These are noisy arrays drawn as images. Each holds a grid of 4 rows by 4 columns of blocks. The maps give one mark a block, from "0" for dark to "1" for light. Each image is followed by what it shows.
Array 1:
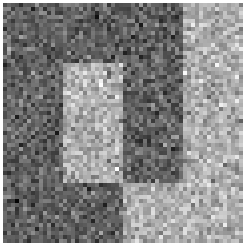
0001
0101
0101
0011
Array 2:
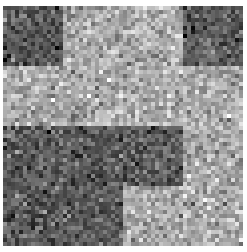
0110
1111
0001
0011
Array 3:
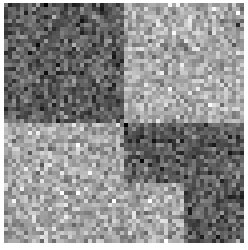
0011
0011
1100
1110
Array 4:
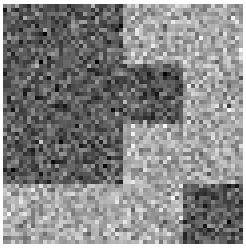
0011
0001
0011
1110
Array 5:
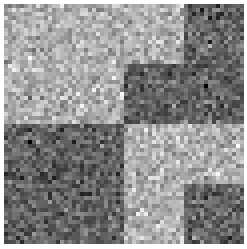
1110
1100
0011
0010
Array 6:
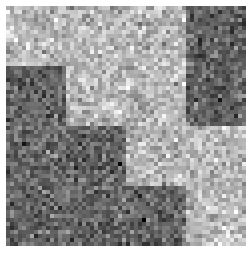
1110
0110
0011
0001
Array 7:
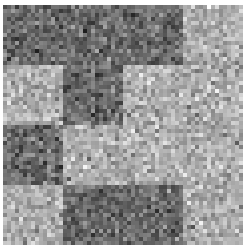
0001
1011
0111
1001
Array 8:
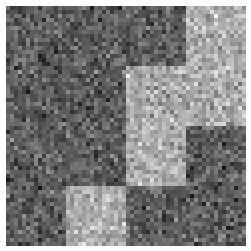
0001
0011
0010
0100
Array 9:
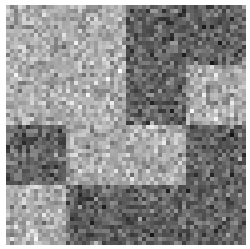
1100
1101
0110
1000
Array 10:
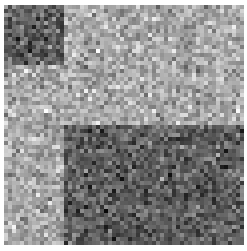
0111
1111
1000
1000
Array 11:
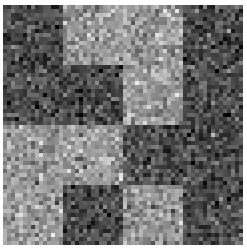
0110
0010
1100
1010
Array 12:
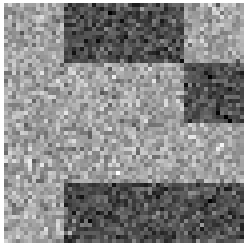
1001
1110
1111
1000
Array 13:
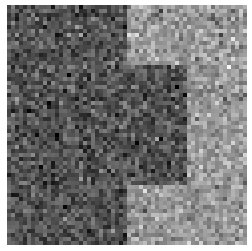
0011
0001
0001
0011
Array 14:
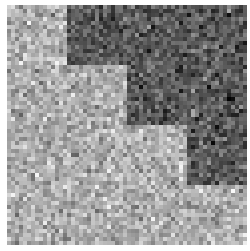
1000
1100
1110
1111
